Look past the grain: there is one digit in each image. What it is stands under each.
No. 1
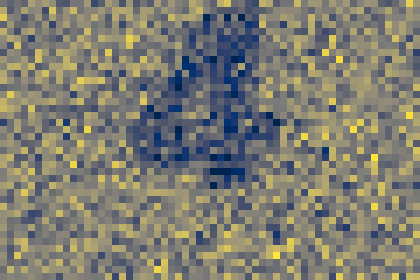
dark 4
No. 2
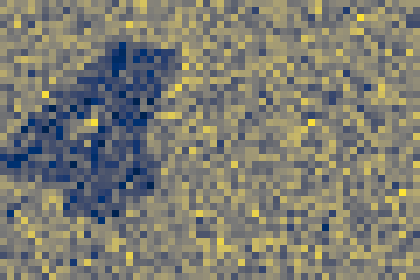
dark 4
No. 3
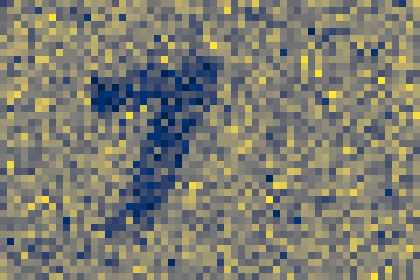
dark 7
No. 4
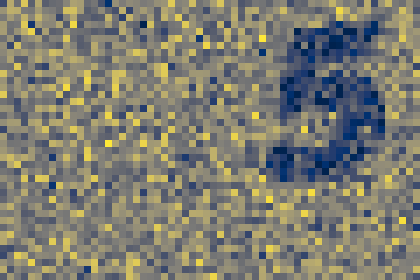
dark 5
